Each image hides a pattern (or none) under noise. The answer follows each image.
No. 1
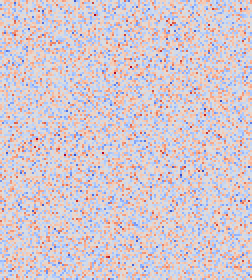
only noise
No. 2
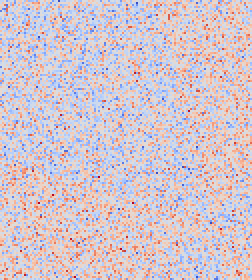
spokes from one point
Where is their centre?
bottom right
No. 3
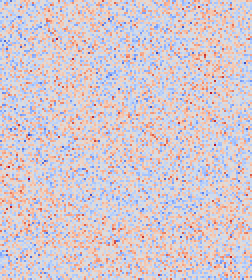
rings round one point
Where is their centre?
top middle
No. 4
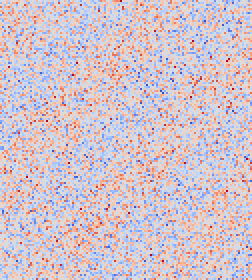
diagonal stripes
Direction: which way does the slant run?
bottom left to top right
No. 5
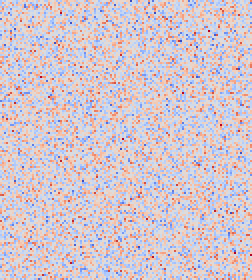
only noise
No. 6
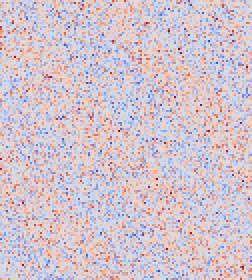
diagonal stripes
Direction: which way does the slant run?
top left to bottom right
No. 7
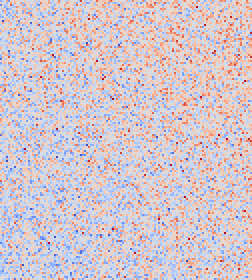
a smooth slope
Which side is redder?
top right
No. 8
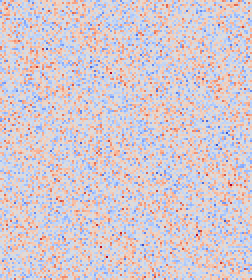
diagonal stripes
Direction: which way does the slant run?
top left to bottom right
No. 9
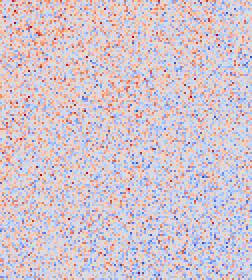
a smooth slope
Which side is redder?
top left
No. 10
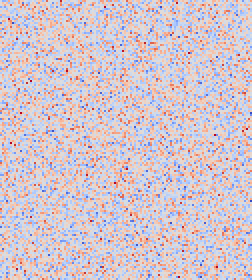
only noise
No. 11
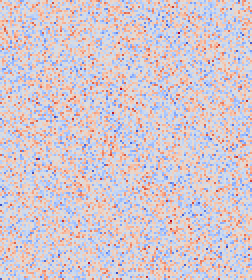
diagonal stripes
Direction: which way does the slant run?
top left to bottom right
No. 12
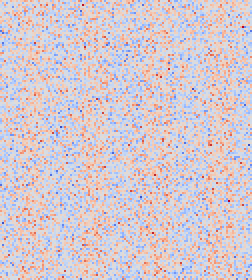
vertical stripes
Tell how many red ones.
4
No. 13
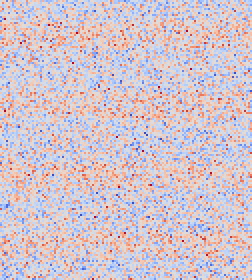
horizontal stripes
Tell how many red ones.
4
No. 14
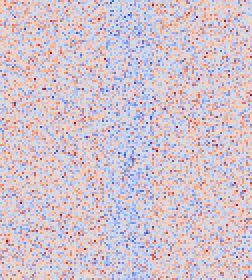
one vertical stripe
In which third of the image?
middle
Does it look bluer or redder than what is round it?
bluer
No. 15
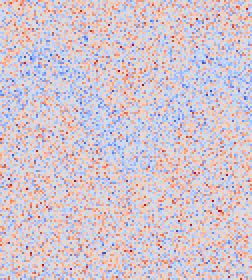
a wavy band
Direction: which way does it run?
left to right
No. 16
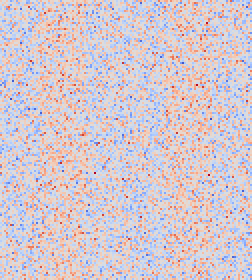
vertical stripes
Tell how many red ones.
2
